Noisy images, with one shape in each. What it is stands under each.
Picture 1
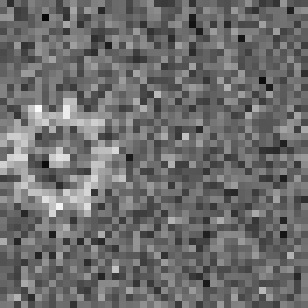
gear
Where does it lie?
middle left
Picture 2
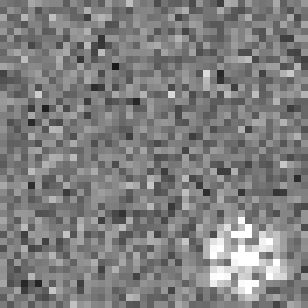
snowflake
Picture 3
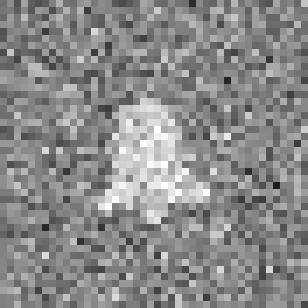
bell
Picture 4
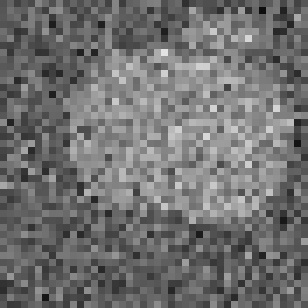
apple
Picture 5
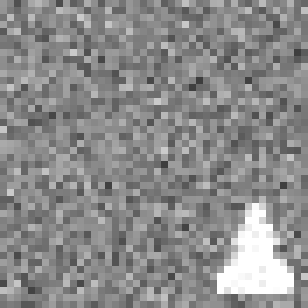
chess pawn
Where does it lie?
bottom right
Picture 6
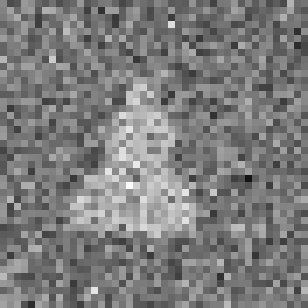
chess pawn
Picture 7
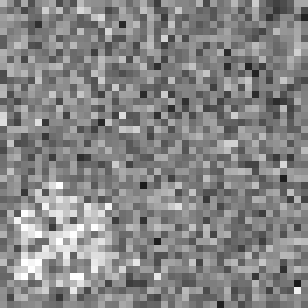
snowflake
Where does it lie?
bottom left
